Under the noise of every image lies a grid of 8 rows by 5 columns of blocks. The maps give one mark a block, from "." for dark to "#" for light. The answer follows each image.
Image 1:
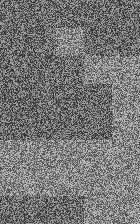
.....
..#..
...##
....#
....#
#####
#####
...##
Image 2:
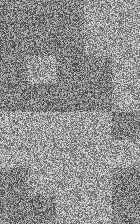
...##
...##
.#..#
....#
####.
#####
.###.
..##.
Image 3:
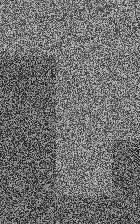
#####
#####
..###
..###
..###
..##.
..##.
.....
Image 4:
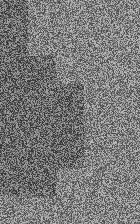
.####
.####
..###
...##
...##
...##
..###
#####
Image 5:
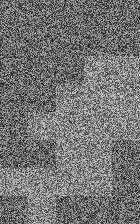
.....
.....
...##
..###
.####
..##.
####.
.#...
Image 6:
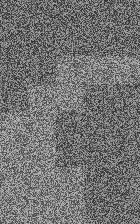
.....
.....
..###
.##..
##...
##...
###..
###..
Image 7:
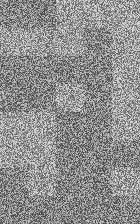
..###
###.#
....#
..#.#
##..#
##...
.#..#
.....
